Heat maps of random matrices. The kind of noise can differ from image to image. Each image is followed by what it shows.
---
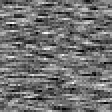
streaked along the rows
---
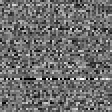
rows of uneven size
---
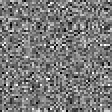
low rank plus noise
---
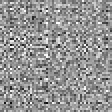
low rank plus noise
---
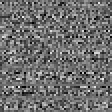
rows of uneven size
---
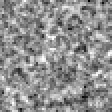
blotchy
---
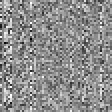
columns of uneven size
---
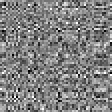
low rank plus noise
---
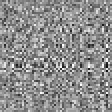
low rank plus noise
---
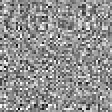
low rank plus noise
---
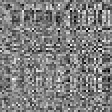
low rank plus noise
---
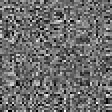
low rank plus noise
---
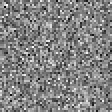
independent entries
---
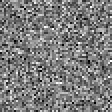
independent entries
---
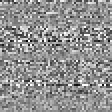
rows of uneven size
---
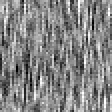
streaked along the columns
